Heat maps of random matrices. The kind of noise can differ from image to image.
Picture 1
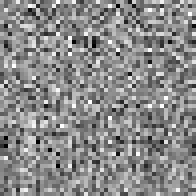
low rank plus noise
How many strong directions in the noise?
one
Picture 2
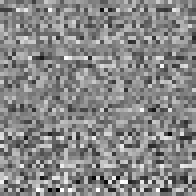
rows of uneven size
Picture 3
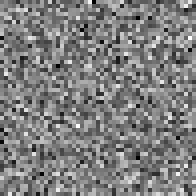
independent entries
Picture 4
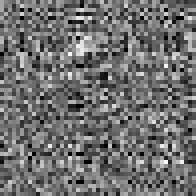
low rank plus noise
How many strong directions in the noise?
two
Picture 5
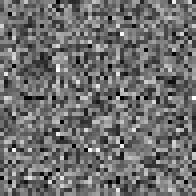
low rank plus noise
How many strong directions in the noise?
five to eight
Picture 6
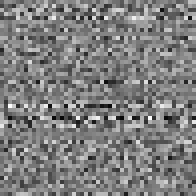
rows of uneven size
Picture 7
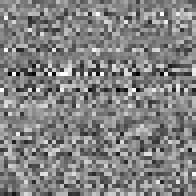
rows of uneven size
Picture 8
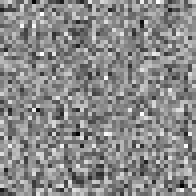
low rank plus noise
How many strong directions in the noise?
five to eight
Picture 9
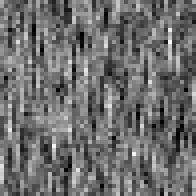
streaked along the columns
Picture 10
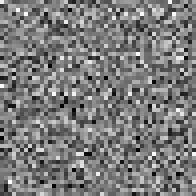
low rank plus noise
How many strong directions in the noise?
five to eight
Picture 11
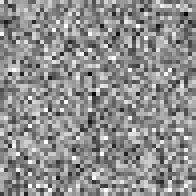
independent entries
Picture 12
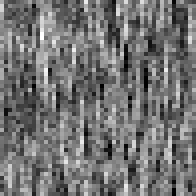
streaked along the columns
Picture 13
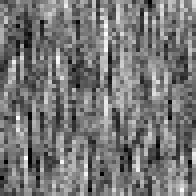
streaked along the columns
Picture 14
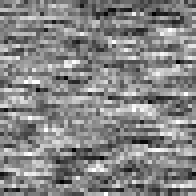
streaked along the rows
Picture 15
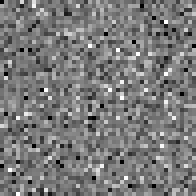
heavy tails
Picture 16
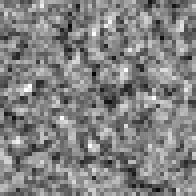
blotchy
